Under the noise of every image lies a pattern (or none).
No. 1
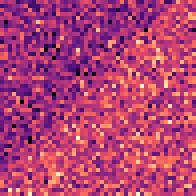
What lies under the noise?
a sharp edge
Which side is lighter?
bottom right
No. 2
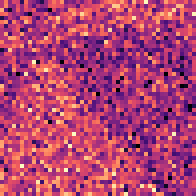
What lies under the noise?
spokes from one point
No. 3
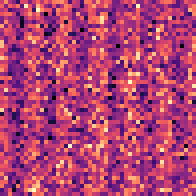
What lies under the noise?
vertical stripes
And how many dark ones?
6
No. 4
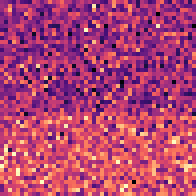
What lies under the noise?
a sharp edge
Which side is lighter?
bottom
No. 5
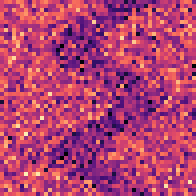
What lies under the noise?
a wavy band
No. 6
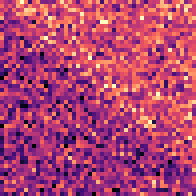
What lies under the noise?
a sharp edge
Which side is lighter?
top right
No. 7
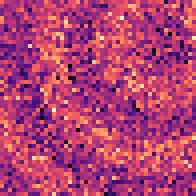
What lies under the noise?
rings round one point
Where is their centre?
top right
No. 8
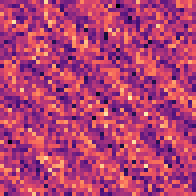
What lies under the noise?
diagonal stripes
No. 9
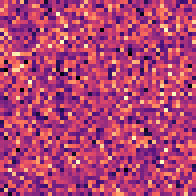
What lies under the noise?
only noise
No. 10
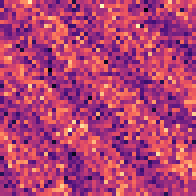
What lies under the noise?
diagonal stripes
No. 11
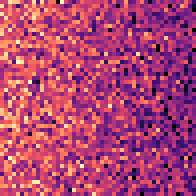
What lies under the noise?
a smooth slope
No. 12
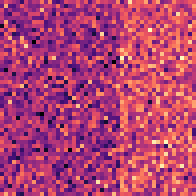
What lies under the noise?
a sharp edge
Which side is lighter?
right
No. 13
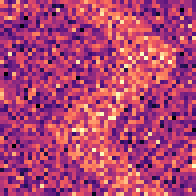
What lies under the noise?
a wavy band
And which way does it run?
top to bottom
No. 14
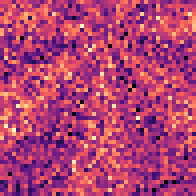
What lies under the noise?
spokes from one point
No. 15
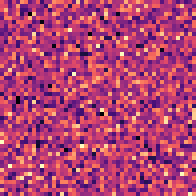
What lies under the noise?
only noise
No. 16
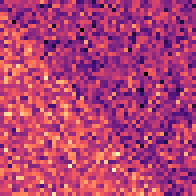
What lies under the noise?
a sharp edge
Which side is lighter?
bottom left
